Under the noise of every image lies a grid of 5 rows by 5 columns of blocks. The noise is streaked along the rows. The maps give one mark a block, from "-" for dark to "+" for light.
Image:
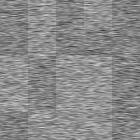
- + - + -
- + - - -
+ - + + -
+ - + + -
- + + + -
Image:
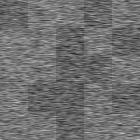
- + + - +
+ + - + -
+ + - - +
+ - - + -
+ + - + +
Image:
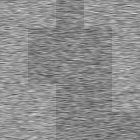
+ + - + +
+ - - - +
+ - - - +
+ + - - +
+ + - - -
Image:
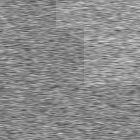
- - + + +
- - - + +
- - - + +
- - - - -
- - - - -
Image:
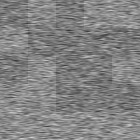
- + - + +
+ - - - -
- + - - +
+ + - - -
+ + + + +
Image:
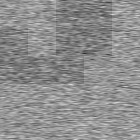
+ + - - +
- + - - +
- - - + +
+ + + + +
+ + + + +
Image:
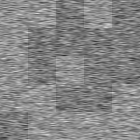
+ + - + -
+ - - - -
+ - + - -
+ + - - +
- + + + +
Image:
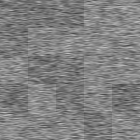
- - - + +
- + + + +
+ - - + +
- + - + -
+ + + - +
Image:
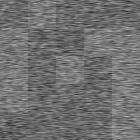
- + - - -
+ - - + +
+ - + - +
+ - - - +
- - - - +
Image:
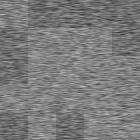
+ - - - -
- + + + -
- + + + +
+ + + + +
- + - + +
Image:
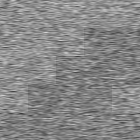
+ + + + +
+ + + - -
+ + - - -
+ - - - +
- - - - -
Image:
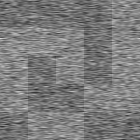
- - - - +
+ + + - +
+ - + - +
+ - - + +
- + + - -
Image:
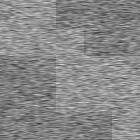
+ + - - -
+ + + - -
- - + + +
- - + + +
- - - - +
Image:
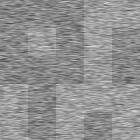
- - - + +
- + - + -
- - - + -
+ - + + +
+ - + - +
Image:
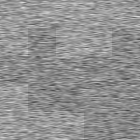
+ + + + +
+ - + + -
- - - - -
+ - - - -
+ + + - -
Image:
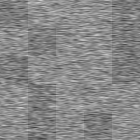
- + + + -
+ - + + -
- + + + -
+ - + + +
+ - + - +
